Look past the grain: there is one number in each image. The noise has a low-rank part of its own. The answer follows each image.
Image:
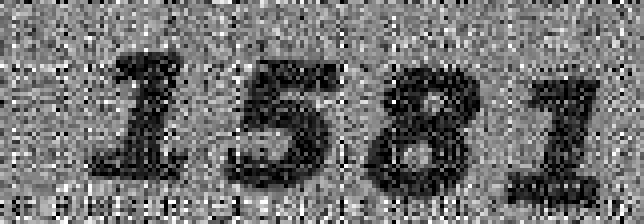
1581
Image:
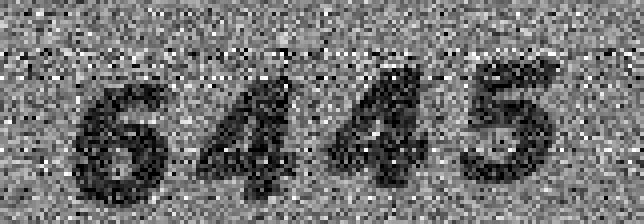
6445
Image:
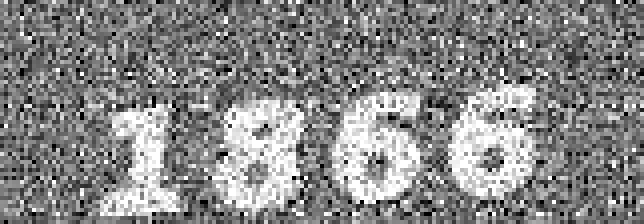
1866
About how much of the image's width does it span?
two thirds
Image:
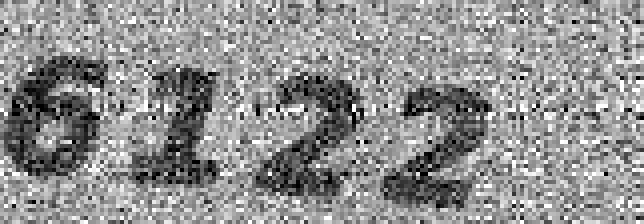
6122
